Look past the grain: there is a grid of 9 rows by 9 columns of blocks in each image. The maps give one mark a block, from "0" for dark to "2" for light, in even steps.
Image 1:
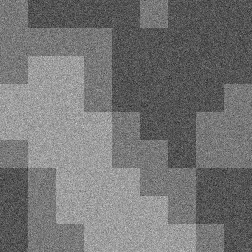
1 0 0 0 0 1 0 0 0
1 1 1 1 0 0 0 0 0
1 2 2 1 0 0 0 0 0
2 2 2 1 0 0 0 0 1
2 2 2 2 1 0 0 1 1
1 2 2 2 1 1 0 1 1
0 1 2 2 2 1 1 0 0
0 1 2 2 2 2 1 0 0
0 1 1 2 2 2 2 1 0
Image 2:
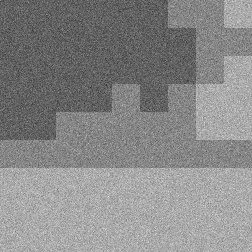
0 0 0 0 0 0 1 1 2
0 0 0 0 0 0 0 1 1
0 0 0 0 0 0 0 1 2
0 0 0 0 1 0 1 2 2
0 0 1 1 1 1 1 2 2
1 1 1 1 1 1 1 1 1
2 2 2 2 2 2 2 2 2
2 2 2 2 2 2 2 2 2
2 2 2 2 2 2 2 2 2
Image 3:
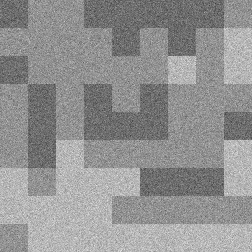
0 1 1 0 0 0 0 0 1
1 1 1 1 0 1 0 1 2
0 1 1 1 1 1 2 1 2
1 0 1 0 1 0 1 1 1
1 0 1 0 0 0 1 1 0
1 0 2 1 1 1 1 1 2
2 1 2 2 2 0 0 0 2
2 2 2 2 1 1 1 1 1
1 2 2 2 2 2 2 2 2
